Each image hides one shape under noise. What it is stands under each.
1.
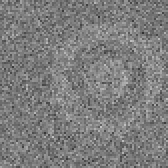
bullseye
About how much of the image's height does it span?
two thirds
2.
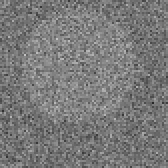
disc
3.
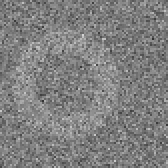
ring
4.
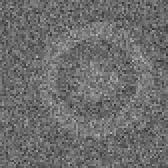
bullseye
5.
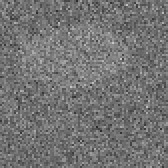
ellipse
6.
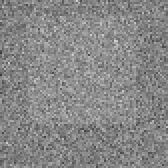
square
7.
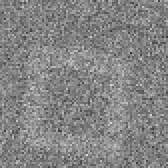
square frame
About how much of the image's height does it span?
two thirds
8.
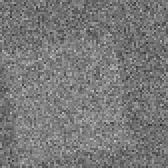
square
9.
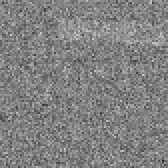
bar
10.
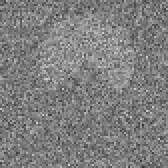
disc with a wedge cut out
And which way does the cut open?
down
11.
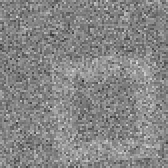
square frame
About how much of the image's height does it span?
two thirds
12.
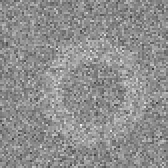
ring
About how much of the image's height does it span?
two thirds
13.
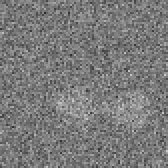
dumbbell
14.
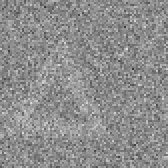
triangle frame
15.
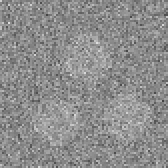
three dots
